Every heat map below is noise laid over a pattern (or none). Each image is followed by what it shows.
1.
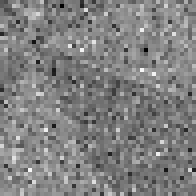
spokes from one point
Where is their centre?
top left
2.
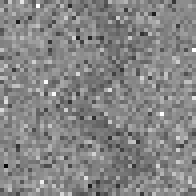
a wavy band
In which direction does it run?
top to bottom
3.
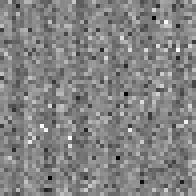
vertical stripes
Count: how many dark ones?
6
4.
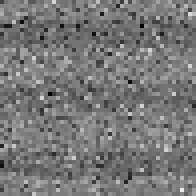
horizontal stripes
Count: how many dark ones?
3
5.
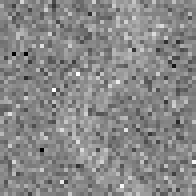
a wavy band
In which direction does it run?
top to bottom
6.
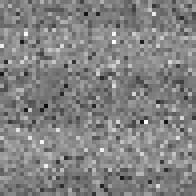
horizontal stripes
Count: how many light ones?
2
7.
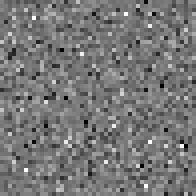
only noise
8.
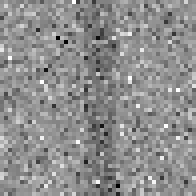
one vertical stripe
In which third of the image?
middle
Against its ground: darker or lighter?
darker
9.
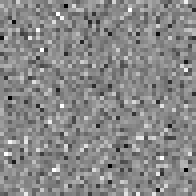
only noise
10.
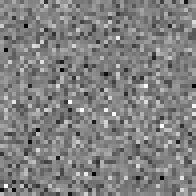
only noise
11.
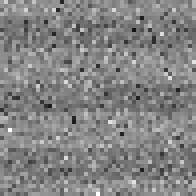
horizontal stripes
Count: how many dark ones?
3
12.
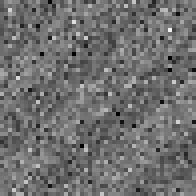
diagonal stripes
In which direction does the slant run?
bottom left to top right
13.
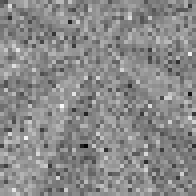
spokes from one point
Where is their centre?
top middle
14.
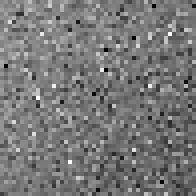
a smooth slope
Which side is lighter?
top left
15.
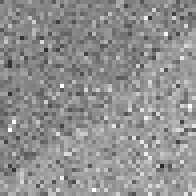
a sharp edge
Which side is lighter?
bottom right
